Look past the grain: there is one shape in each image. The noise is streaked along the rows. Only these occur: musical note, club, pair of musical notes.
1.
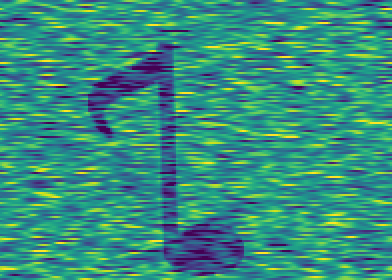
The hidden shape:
musical note
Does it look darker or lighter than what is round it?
darker
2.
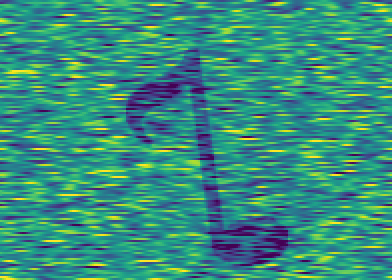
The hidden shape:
musical note
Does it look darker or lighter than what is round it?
darker
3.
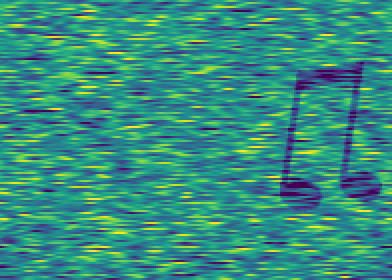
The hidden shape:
pair of musical notes
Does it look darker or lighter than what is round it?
darker
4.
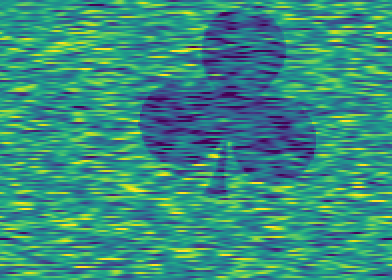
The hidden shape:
club
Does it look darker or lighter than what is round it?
darker
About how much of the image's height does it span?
two thirds
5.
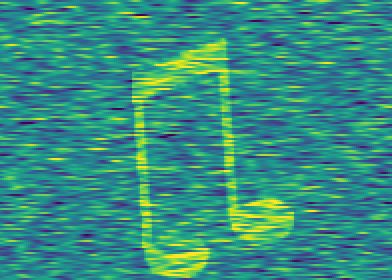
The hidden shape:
pair of musical notes
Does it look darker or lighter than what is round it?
lighter
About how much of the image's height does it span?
nearly all
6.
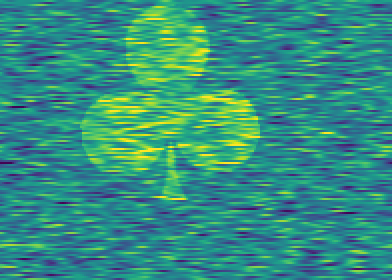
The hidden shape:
club
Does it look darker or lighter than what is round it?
lighter
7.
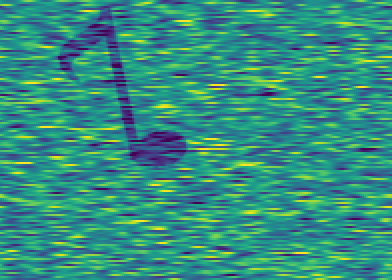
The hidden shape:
musical note
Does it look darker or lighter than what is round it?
darker
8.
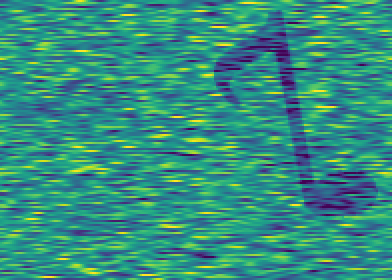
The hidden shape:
musical note
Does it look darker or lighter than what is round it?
darker
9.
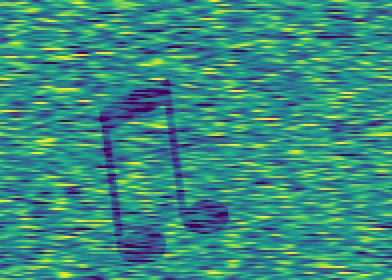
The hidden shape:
pair of musical notes
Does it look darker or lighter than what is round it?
darker
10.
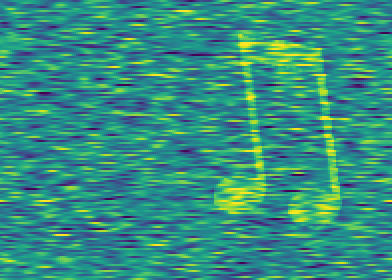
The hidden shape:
pair of musical notes
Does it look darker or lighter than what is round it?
lighter
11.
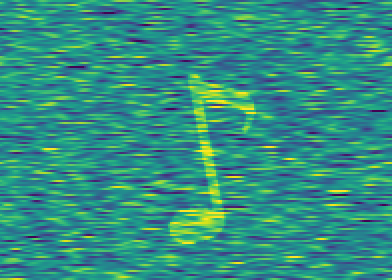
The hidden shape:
musical note
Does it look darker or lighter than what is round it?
lighter
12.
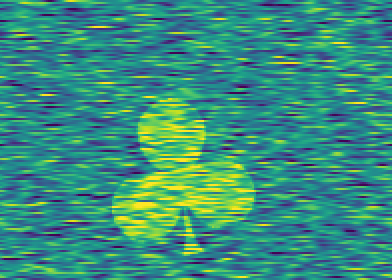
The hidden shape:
club
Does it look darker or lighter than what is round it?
lighter
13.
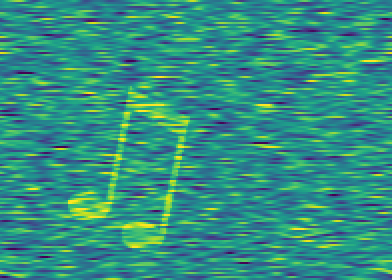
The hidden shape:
pair of musical notes
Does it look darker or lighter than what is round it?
lighter
